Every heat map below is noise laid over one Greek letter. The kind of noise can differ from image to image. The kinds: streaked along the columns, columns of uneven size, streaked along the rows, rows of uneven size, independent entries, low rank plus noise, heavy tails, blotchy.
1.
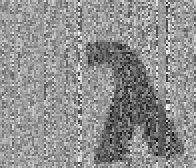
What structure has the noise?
columns of uneven size
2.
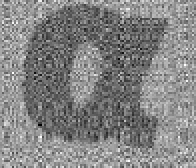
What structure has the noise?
low rank plus noise
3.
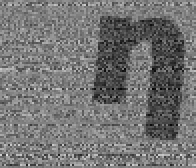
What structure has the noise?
rows of uneven size
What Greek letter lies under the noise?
eta
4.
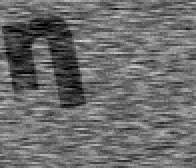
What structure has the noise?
streaked along the rows
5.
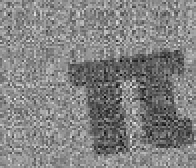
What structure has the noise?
low rank plus noise
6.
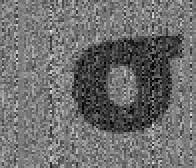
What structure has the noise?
columns of uneven size
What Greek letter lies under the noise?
sigma
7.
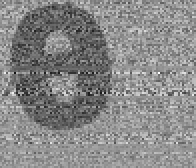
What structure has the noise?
rows of uneven size
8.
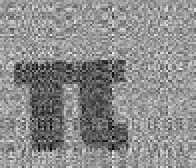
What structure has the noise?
low rank plus noise
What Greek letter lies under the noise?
pi
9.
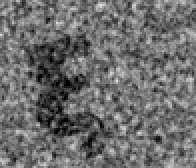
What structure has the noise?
blotchy
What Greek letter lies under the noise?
xi
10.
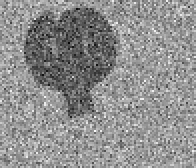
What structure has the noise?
independent entries
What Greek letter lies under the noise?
phi
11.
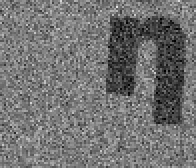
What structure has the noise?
independent entries
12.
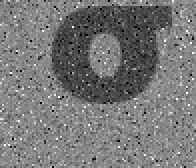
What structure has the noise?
heavy tails
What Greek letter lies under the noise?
sigma
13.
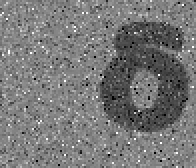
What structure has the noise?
heavy tails
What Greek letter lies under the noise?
delta
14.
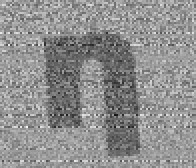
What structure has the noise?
rows of uneven size
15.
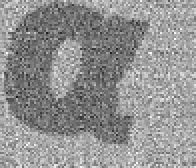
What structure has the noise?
low rank plus noise
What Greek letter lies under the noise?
alpha
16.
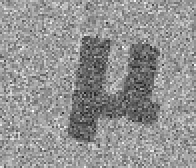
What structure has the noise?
independent entries
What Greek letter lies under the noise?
mu
